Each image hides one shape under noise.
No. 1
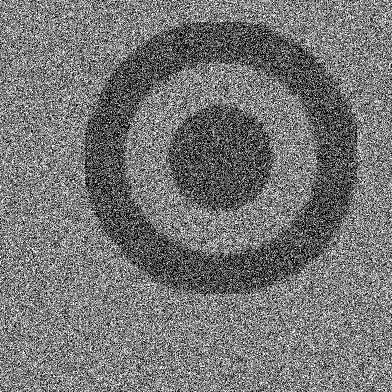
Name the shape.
bullseye
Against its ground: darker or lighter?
darker
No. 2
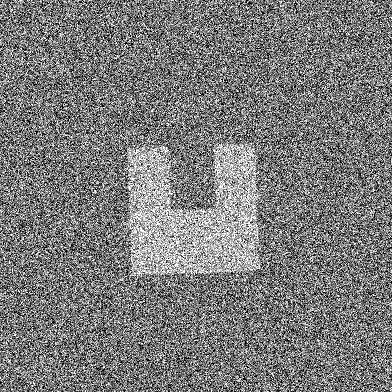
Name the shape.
square with a notch
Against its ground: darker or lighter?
lighter
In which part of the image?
centre
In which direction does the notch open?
up
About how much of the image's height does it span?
a third
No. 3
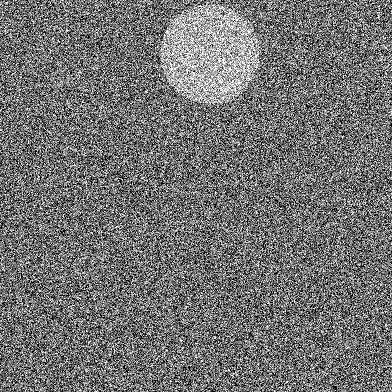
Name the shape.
disc
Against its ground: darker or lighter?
lighter
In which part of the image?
top middle
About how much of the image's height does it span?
a quarter
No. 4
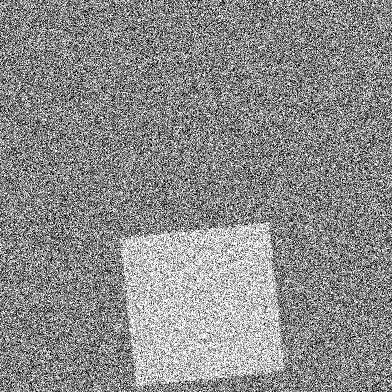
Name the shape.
square
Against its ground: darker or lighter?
lighter
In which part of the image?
bottom middle
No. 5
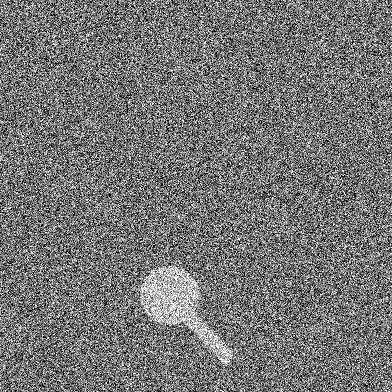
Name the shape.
lollipop
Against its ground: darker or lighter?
lighter
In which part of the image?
bottom middle
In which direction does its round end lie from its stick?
up and left
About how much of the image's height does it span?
a quarter
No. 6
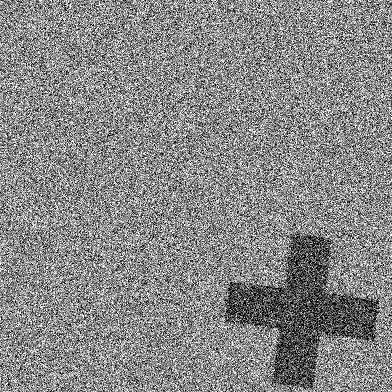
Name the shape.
cross
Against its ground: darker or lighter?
darker
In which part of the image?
bottom right
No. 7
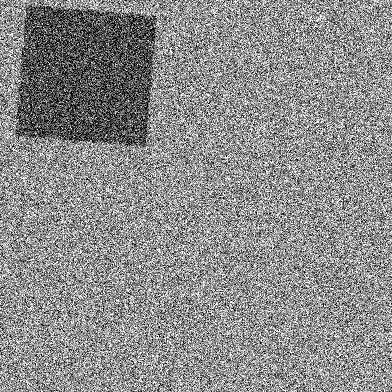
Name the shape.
square
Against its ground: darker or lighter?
darker
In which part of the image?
top left
